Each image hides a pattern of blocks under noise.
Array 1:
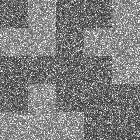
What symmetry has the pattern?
mirrored about the diagonal from the top left
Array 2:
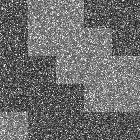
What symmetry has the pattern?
mirrored about the diagonal from the bottom left
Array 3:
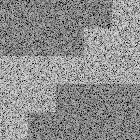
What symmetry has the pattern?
the same after a half turn
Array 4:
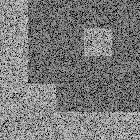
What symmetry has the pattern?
mirrored about the diagonal from the bottom left
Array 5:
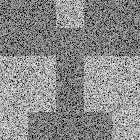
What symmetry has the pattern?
left and right mirror each other
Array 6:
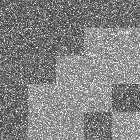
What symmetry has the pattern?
mirrored about the diagonal from the top left
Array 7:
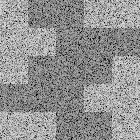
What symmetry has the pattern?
the same after a half turn
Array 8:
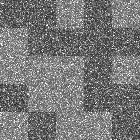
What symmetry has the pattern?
mirrored about the diagonal from the bottom left
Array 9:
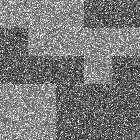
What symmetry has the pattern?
no symmetry
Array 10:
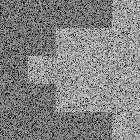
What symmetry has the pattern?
top and bottom mirror each other
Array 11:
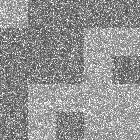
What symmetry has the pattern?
mirrored about the diagonal from the top left
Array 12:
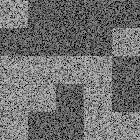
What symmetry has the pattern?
no symmetry
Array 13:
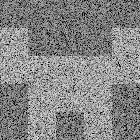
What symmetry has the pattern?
left and right mirror each other
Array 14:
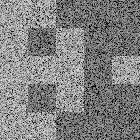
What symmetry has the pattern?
top and bottom mirror each other
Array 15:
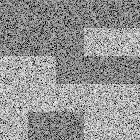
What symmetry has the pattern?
no symmetry
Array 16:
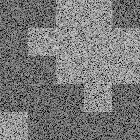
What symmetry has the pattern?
mirrored about the diagonal from the bottom left
